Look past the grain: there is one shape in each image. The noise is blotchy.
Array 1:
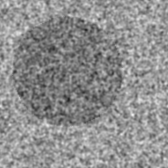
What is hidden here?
dark disc
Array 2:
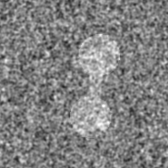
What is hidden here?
light dumbbell
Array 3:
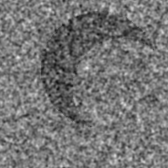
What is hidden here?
dark crescent
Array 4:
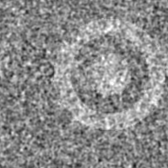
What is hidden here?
light bullseye
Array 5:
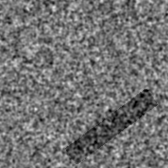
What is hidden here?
dark bar
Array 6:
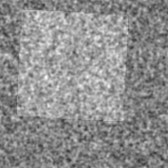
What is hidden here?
light square
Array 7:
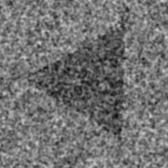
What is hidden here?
dark triangle
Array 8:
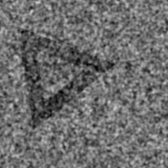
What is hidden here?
dark triangle frame
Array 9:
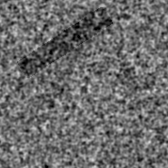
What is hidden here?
dark bar
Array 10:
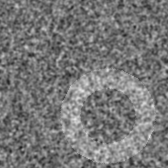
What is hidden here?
light ring
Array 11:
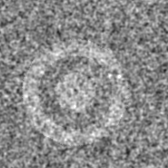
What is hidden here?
light bullseye
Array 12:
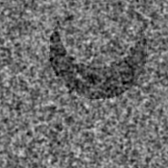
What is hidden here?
dark crescent
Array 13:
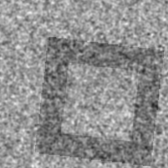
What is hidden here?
dark square frame
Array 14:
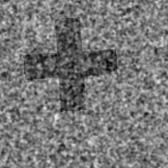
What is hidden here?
dark cross
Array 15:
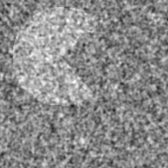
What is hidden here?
light disc with a wedge cut out
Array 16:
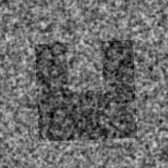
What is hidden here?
dark square with a notch
